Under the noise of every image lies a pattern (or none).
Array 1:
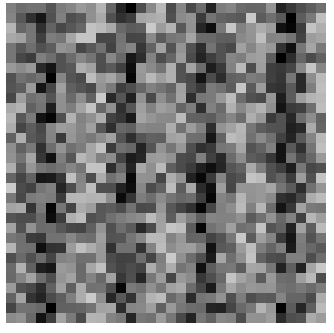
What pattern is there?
vertical stripes
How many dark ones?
4
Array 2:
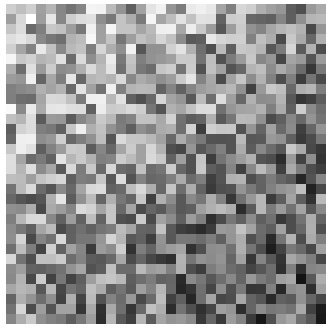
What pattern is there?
a smooth slope
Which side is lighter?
top left
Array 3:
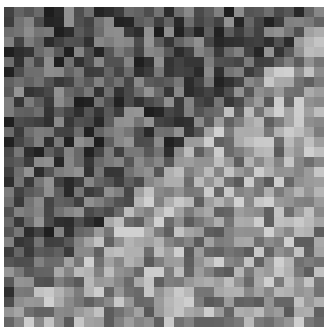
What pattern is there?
a sharp edge
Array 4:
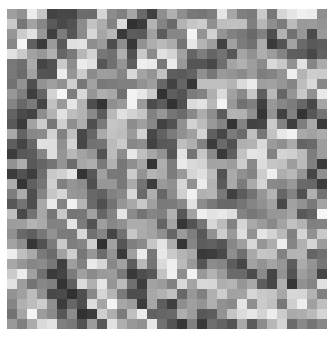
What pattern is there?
rings round one point
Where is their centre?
middle right
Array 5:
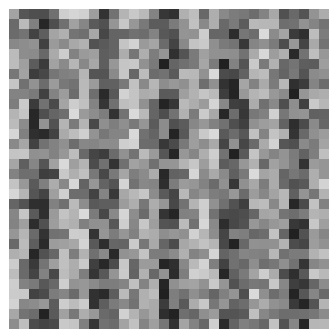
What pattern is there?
vertical stripes
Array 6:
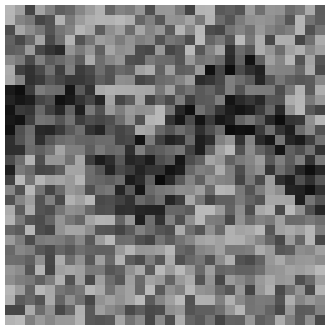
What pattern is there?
a wavy band
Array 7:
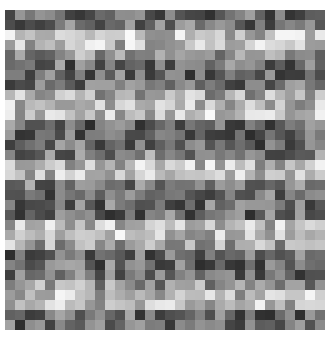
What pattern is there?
horizontal stripes
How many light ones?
5
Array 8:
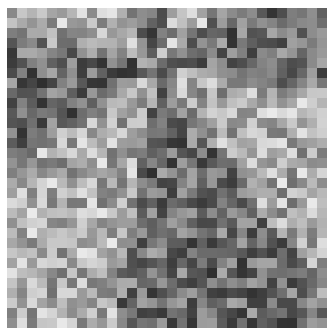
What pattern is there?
spokes from one point
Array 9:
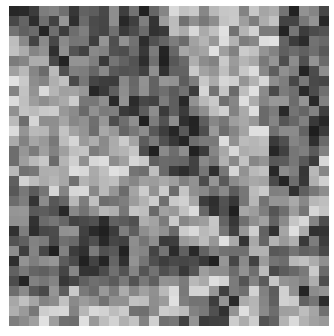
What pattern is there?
spokes from one point
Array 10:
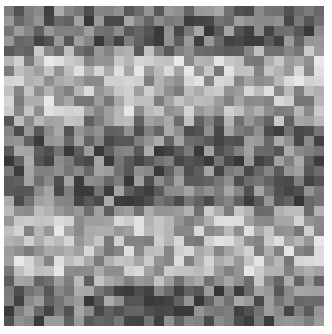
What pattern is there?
horizontal stripes
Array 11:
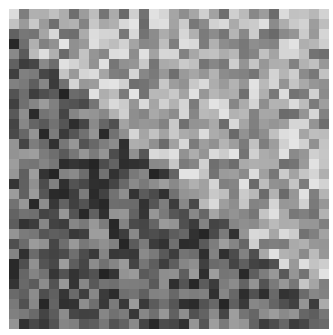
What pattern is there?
a sharp edge
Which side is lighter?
top right
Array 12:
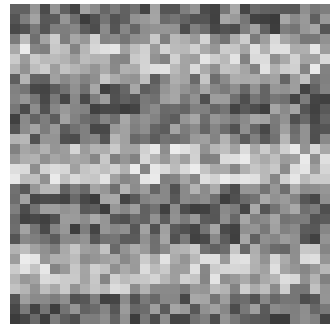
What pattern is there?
horizontal stripes
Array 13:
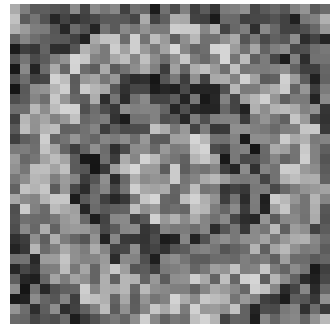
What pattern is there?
rings round one point
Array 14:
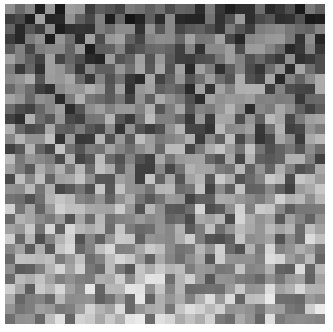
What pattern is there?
a smooth slope
